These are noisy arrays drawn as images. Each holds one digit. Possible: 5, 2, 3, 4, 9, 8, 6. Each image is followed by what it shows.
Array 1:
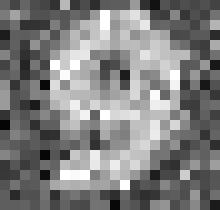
light 9
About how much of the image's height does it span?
nearly all
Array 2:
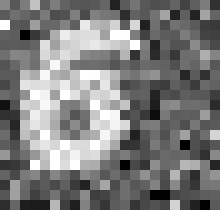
light 6
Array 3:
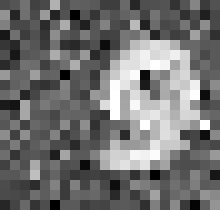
light 9
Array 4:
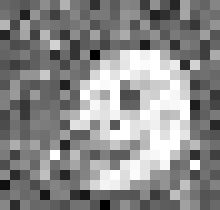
light 9
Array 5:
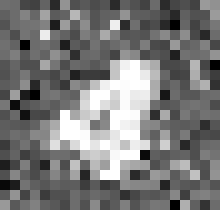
light 4
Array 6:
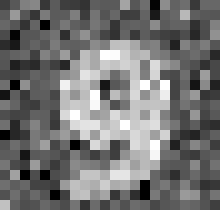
light 9
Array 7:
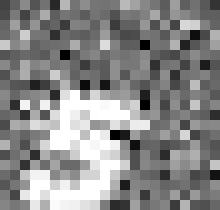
light 5
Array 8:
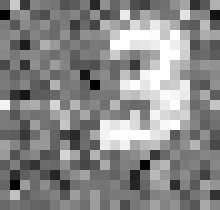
light 3
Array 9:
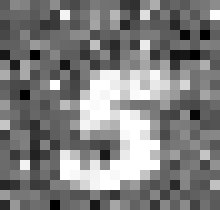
light 5
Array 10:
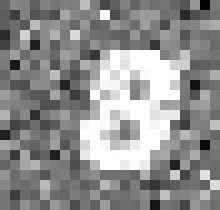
light 8
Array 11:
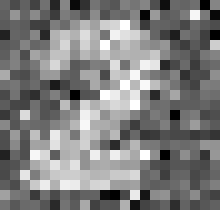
light 2
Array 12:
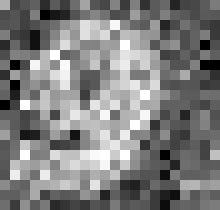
light 9
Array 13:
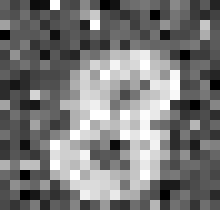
light 8
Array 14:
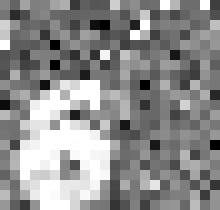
light 6
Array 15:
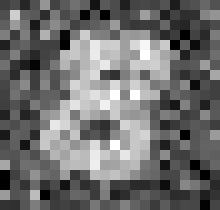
light 8
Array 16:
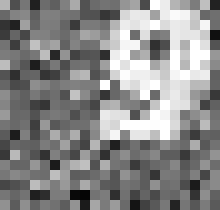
light 9
